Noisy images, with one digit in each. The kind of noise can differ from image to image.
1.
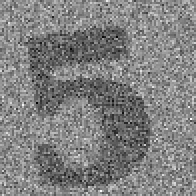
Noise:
independent entries
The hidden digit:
5
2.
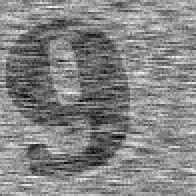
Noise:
streaked along the rows
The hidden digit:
9
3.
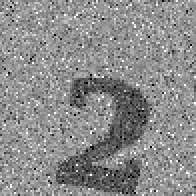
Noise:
heavy tails
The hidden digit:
2
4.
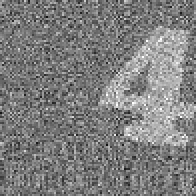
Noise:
low rank plus noise
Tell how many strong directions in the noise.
one
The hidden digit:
4
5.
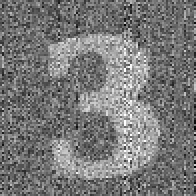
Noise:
columns of uneven size
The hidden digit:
3
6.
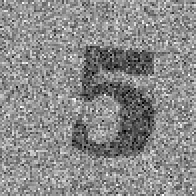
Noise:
independent entries
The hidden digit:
5
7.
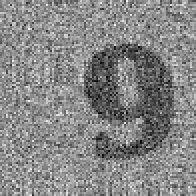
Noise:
low rank plus noise
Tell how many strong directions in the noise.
two
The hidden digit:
9
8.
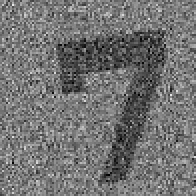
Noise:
low rank plus noise
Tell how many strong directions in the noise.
three or four
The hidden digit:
7
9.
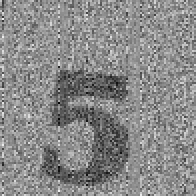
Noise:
columns of uneven size
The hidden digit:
5
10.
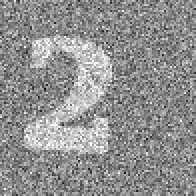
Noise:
independent entries
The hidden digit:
2
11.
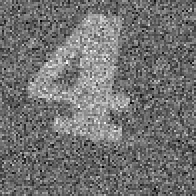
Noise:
independent entries
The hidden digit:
4
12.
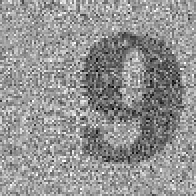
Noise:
low rank plus noise
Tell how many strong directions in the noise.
two
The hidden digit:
9
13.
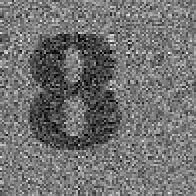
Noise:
low rank plus noise
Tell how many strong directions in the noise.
two
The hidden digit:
8
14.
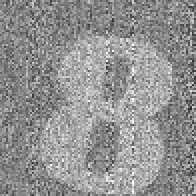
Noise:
columns of uneven size
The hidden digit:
8
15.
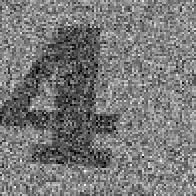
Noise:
low rank plus noise
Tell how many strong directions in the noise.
five to eight
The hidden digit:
4
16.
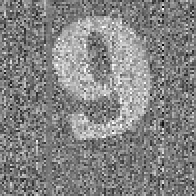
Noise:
columns of uneven size
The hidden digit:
9
